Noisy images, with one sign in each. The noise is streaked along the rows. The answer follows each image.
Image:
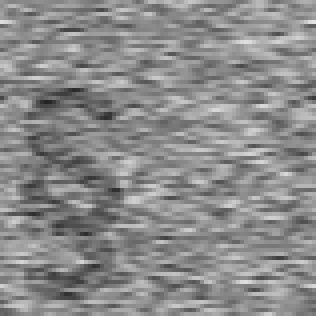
section sign
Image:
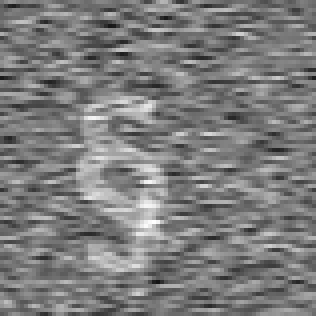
section sign
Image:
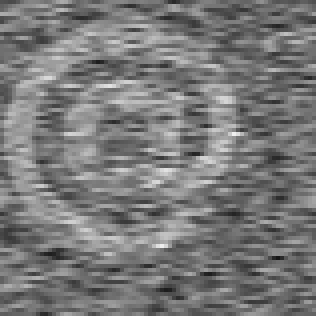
at sign
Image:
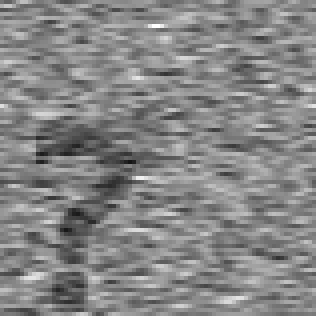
question mark
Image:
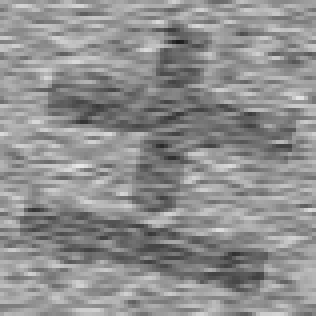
plus-minus sign
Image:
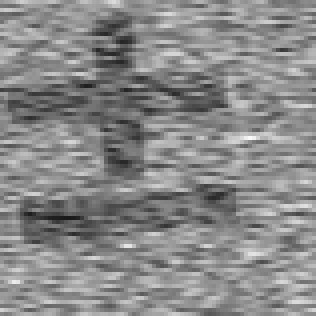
plus-minus sign
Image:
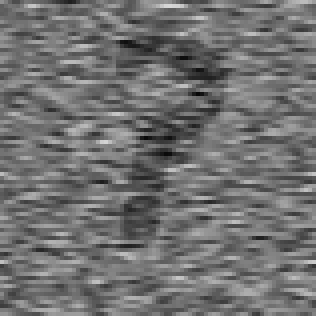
question mark
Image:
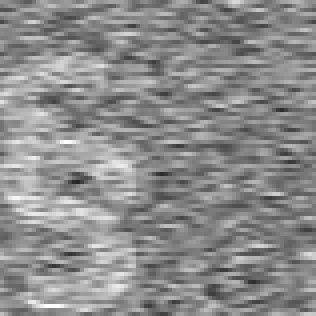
section sign
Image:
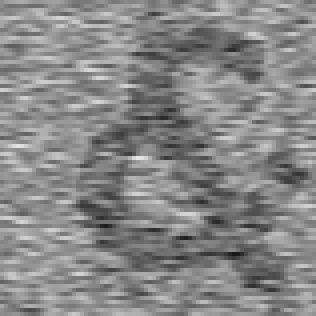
ampersand
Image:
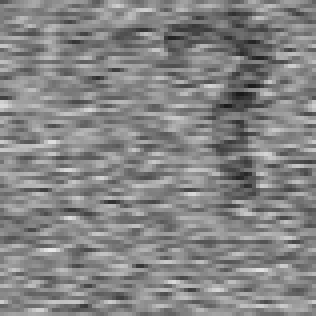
question mark
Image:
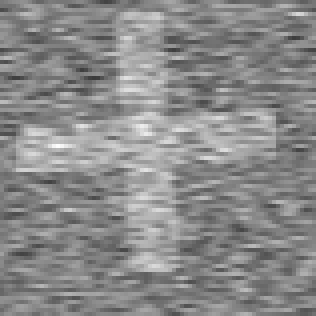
plus sign
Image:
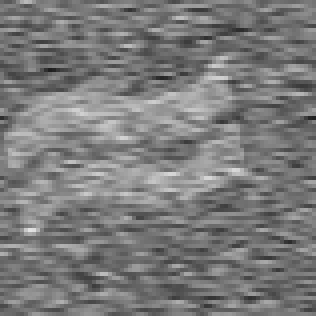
approximately sign
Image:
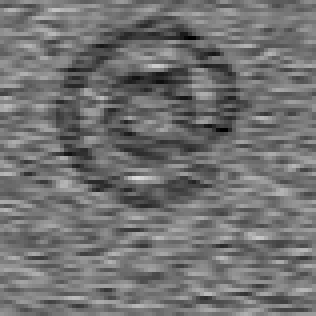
at sign
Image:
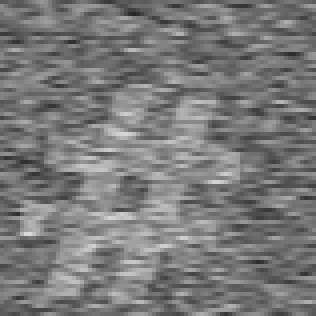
hash sign
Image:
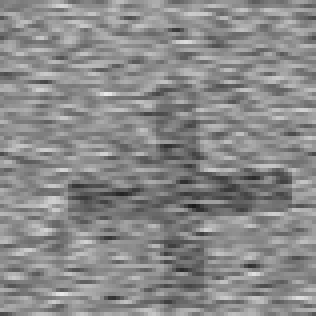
plus sign
